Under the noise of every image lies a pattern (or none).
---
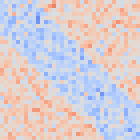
a diagonal band
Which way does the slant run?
top left to bottom right
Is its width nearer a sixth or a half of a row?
a half
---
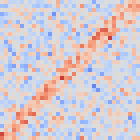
a diagonal band
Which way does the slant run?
bottom left to top right
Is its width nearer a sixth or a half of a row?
a sixth
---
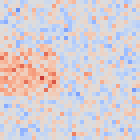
one block
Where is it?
middle left
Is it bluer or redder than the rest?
redder
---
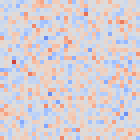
only noise
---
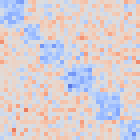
blocks along the diagonal
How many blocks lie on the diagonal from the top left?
6
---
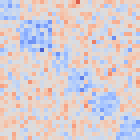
blocks along the diagonal
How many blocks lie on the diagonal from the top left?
6
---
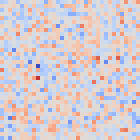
only noise
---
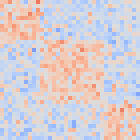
blocks along the diagonal
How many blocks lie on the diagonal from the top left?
3
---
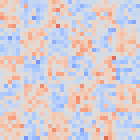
a checkerboard
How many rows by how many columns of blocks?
5 by 6
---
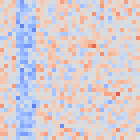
one band of columns
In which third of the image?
left
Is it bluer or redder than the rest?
bluer
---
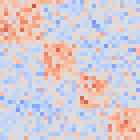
blocks along the diagonal
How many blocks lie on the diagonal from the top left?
4
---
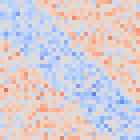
a diagonal band
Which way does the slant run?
top left to bottom right
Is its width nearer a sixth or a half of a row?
a half
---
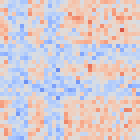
bands of rows crossing bands of columns
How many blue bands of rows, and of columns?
2 and 2
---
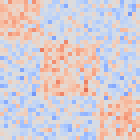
blocks along the diagonal
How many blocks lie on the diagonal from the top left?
3
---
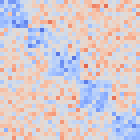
blocks along the diagonal
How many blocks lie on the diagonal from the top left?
5
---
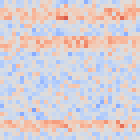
bands of rows
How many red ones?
3
